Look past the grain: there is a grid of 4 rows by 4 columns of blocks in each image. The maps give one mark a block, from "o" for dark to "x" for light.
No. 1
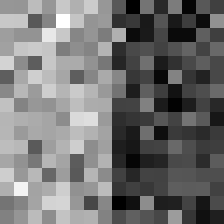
x x o o
x x o o
x x o o
x x o o
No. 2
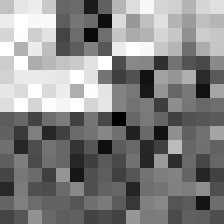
x o x x
x x o o
o o o o
o o o o
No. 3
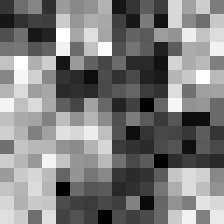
o x o x
x o o x
x x o o
x o o x
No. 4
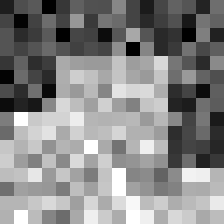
o o o o
o x x o
x x x o
x x x x
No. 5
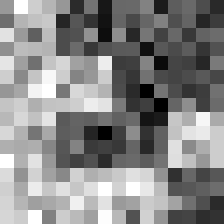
x o o o
x x o o
x o o x
x x x o
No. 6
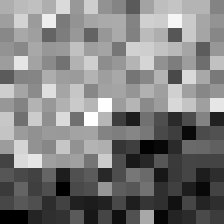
x x x x
x x x x
x x o o
o o o o
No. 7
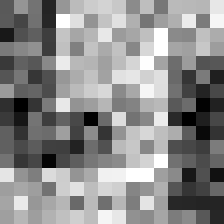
o x x x
o x x o
o o x o
x x x o
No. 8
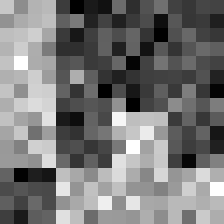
x o o o
x o o o
x o x o
o x x x
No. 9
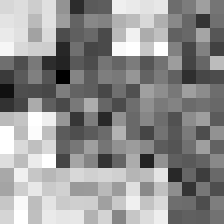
x o x o
o o o o
x o o o
x x x o
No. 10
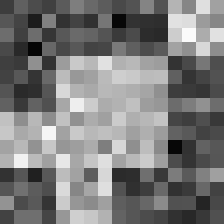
o o o x
o x x o
x x x o
o x o o
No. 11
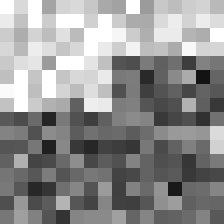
x x x x
x x o o
o o o o
o o o o
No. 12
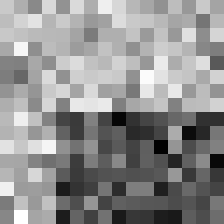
x x x x
x x x x
x o o o
x o o o
